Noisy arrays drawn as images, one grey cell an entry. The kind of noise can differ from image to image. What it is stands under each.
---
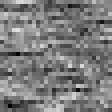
streaked along the rows
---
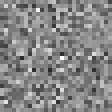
low rank plus noise
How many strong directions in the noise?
two
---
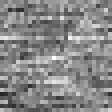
streaked along the rows
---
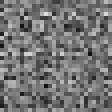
low rank plus noise
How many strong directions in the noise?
three or four
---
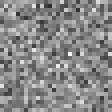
independent entries
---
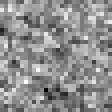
blotchy
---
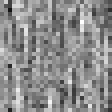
streaked along the columns
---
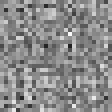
low rank plus noise
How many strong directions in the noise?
one
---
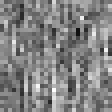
streaked along the columns
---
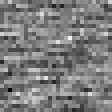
streaked along the rows
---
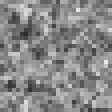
blotchy
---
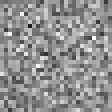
independent entries
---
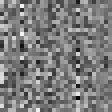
columns of uneven size
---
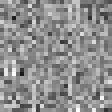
low rank plus noise
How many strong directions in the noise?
three or four
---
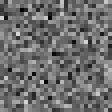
independent entries
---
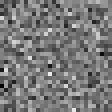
independent entries
